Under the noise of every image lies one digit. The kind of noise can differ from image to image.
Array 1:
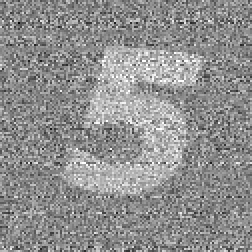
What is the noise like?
rows of uneven size
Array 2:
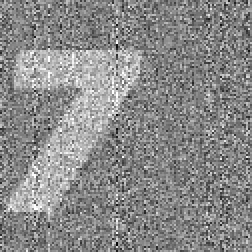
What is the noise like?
columns of uneven size
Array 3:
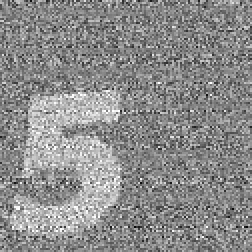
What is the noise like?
rows of uneven size
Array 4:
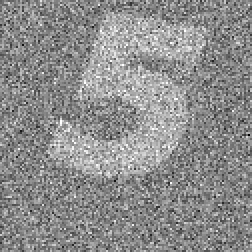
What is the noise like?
independent entries
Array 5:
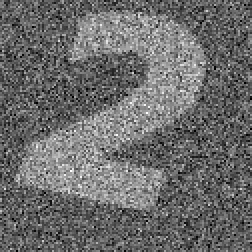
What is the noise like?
independent entries
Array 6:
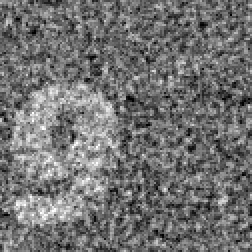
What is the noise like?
blotchy
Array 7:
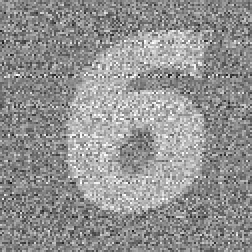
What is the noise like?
rows of uneven size
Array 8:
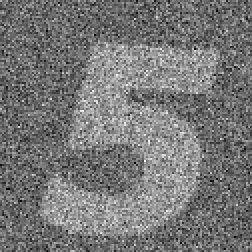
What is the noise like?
independent entries
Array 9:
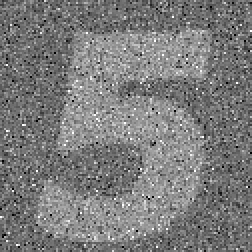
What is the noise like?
heavy tails
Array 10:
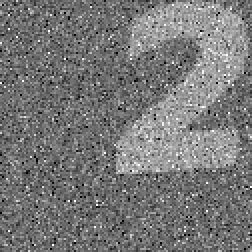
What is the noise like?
heavy tails
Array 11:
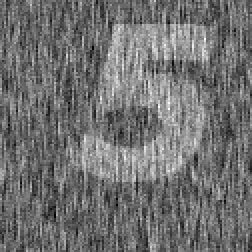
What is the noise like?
streaked along the columns
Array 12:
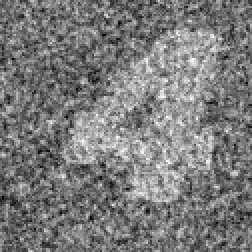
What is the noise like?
blotchy
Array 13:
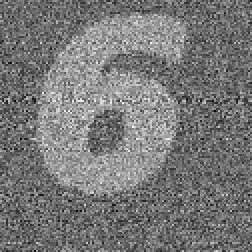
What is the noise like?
rows of uneven size
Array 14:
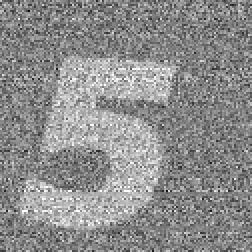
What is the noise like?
rows of uneven size
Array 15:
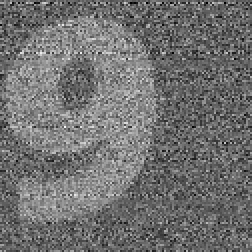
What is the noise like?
rows of uneven size
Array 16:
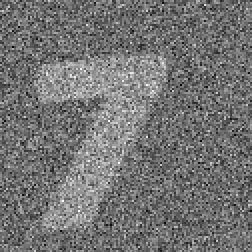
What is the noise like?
independent entries
